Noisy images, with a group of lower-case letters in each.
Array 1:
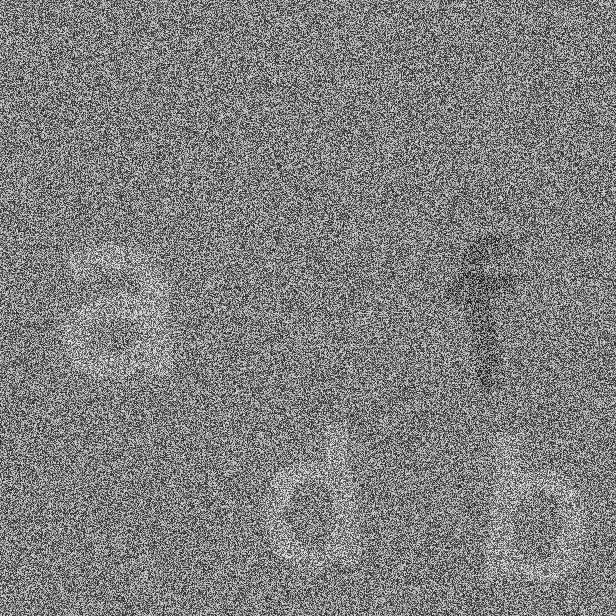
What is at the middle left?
a
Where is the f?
middle right
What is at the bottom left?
nothing
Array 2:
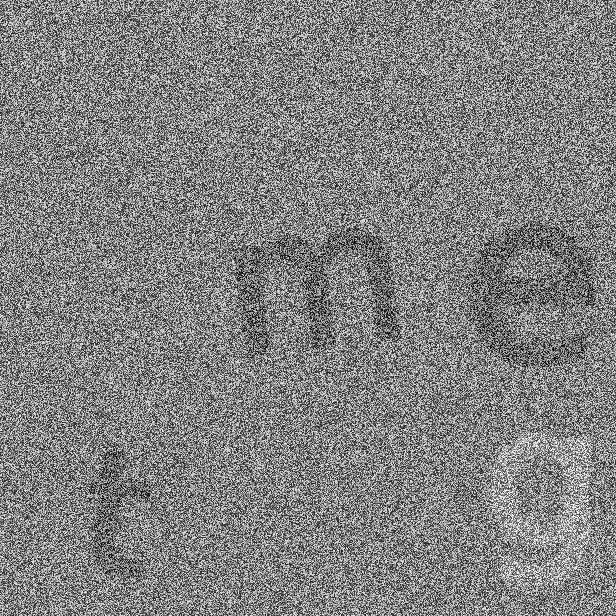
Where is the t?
bottom left
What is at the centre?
m
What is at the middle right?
e
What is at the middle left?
nothing
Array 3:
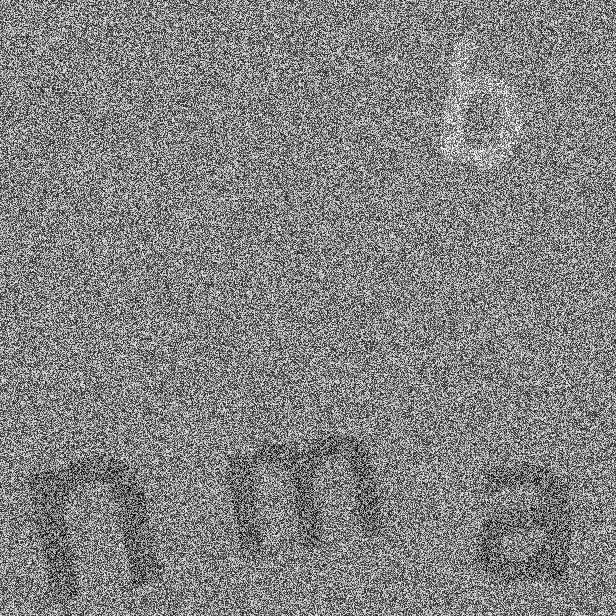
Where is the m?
bottom middle
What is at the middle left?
nothing
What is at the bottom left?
n
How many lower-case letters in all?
4
